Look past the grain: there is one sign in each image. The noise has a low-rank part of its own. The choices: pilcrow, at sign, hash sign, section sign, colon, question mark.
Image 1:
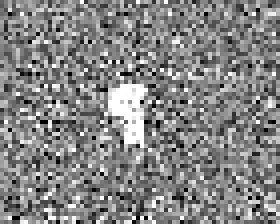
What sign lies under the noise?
pilcrow
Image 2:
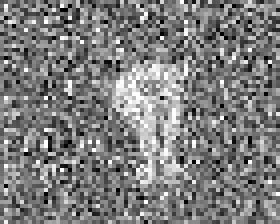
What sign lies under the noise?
pilcrow
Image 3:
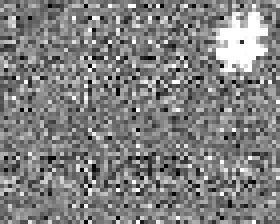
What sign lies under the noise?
hash sign
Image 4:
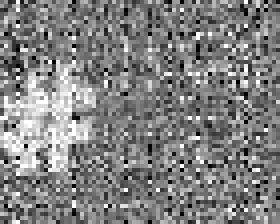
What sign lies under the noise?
hash sign
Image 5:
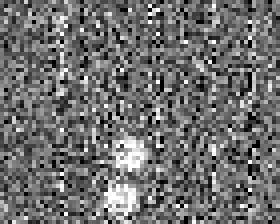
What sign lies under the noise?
colon
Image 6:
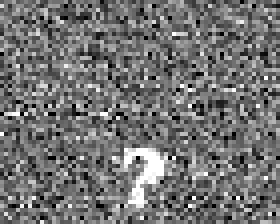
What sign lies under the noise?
question mark
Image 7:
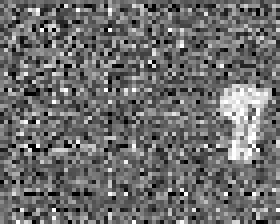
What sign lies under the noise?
pilcrow
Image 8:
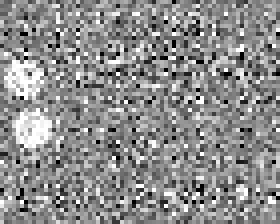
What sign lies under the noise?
colon
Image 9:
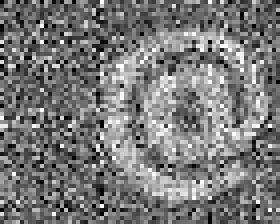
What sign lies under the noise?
at sign
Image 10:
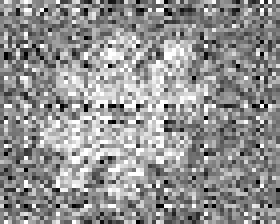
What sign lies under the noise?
hash sign
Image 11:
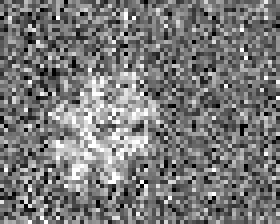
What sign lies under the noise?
hash sign
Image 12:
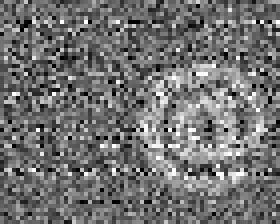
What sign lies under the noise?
at sign
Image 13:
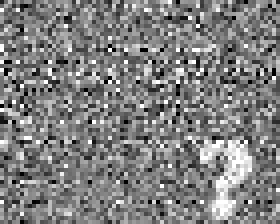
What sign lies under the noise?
question mark
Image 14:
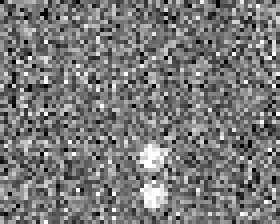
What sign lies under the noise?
colon
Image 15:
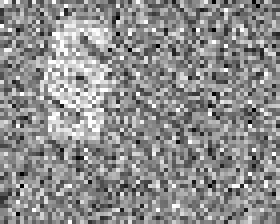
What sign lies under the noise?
section sign
